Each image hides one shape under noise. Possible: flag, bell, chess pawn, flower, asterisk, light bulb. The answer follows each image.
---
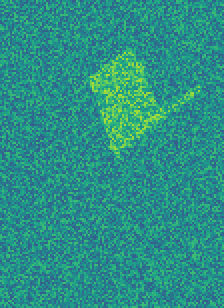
flag
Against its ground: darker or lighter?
lighter
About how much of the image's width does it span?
half
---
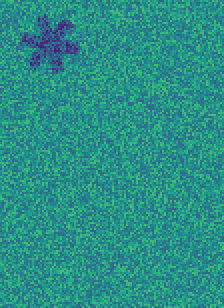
asterisk
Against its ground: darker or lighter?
darker
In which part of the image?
top left
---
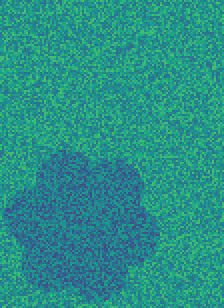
flower
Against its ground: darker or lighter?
darker
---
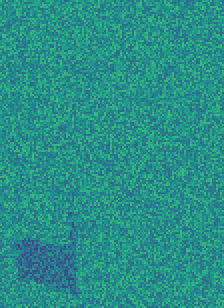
flag
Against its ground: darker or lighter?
darker
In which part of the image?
bottom left
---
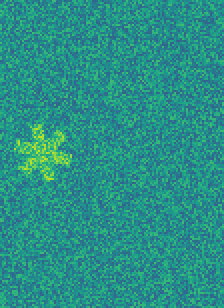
asterisk
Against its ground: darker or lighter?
lighter
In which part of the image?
middle left
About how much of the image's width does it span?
a quarter
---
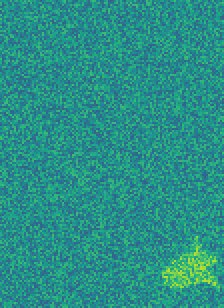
bell
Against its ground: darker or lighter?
lighter
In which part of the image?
bottom right
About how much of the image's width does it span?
a quarter
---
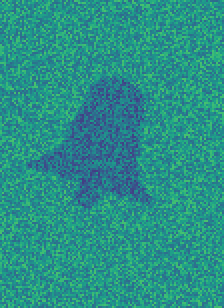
bell
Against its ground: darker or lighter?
darker
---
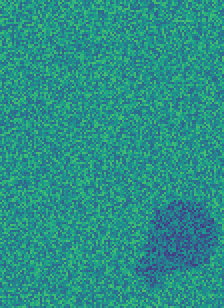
light bulb
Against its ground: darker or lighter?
darker
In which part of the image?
bottom right
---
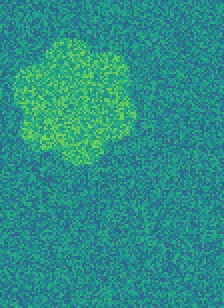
flower
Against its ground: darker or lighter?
lighter
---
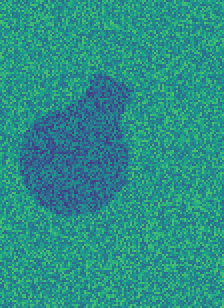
light bulb
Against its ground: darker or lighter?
darker
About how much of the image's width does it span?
half
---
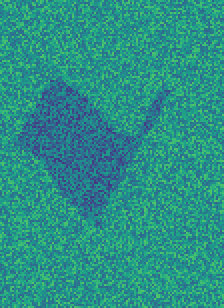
flag
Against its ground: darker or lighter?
darker
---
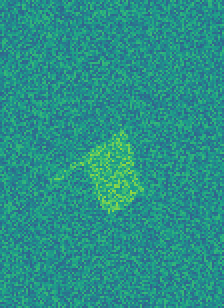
flag
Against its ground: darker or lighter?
lighter
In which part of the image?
centre
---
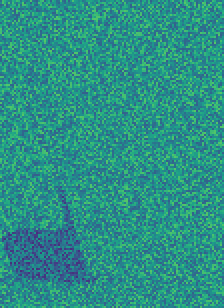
flag
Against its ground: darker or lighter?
darker
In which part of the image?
bottom left
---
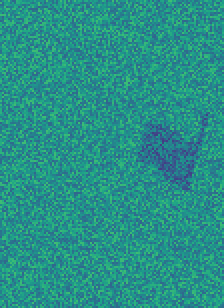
flag
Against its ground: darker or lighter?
darker
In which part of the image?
middle right
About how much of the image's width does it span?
a third
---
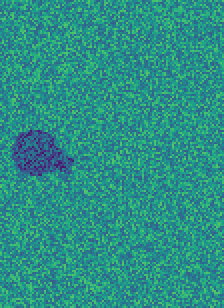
light bulb
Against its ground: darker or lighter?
darker
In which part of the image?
middle left
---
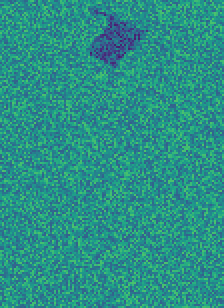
flag
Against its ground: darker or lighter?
darker
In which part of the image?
top middle
